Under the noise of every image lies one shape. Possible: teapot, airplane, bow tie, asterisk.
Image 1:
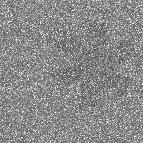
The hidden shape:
asterisk
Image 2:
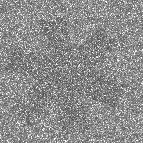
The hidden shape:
asterisk
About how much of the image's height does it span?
nearly all
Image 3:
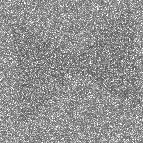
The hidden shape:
bow tie
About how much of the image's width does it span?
nearly all
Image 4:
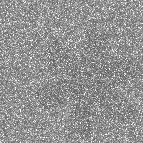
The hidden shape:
asterisk
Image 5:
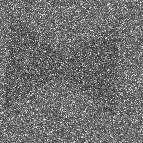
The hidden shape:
bow tie
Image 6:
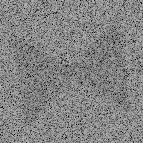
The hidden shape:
bow tie
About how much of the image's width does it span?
nearly all
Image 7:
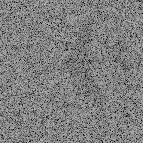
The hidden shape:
airplane
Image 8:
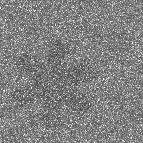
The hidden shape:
asterisk
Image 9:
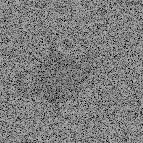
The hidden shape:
teapot
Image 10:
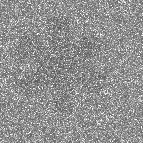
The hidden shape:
asterisk
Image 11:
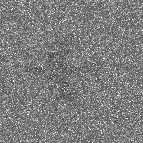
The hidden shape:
airplane
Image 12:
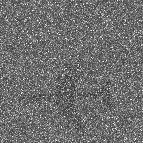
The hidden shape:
airplane
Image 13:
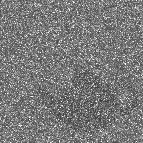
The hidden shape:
teapot
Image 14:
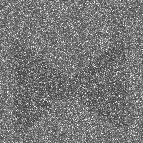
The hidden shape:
bow tie
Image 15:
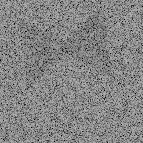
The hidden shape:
bow tie
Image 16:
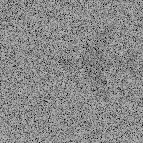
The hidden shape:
airplane
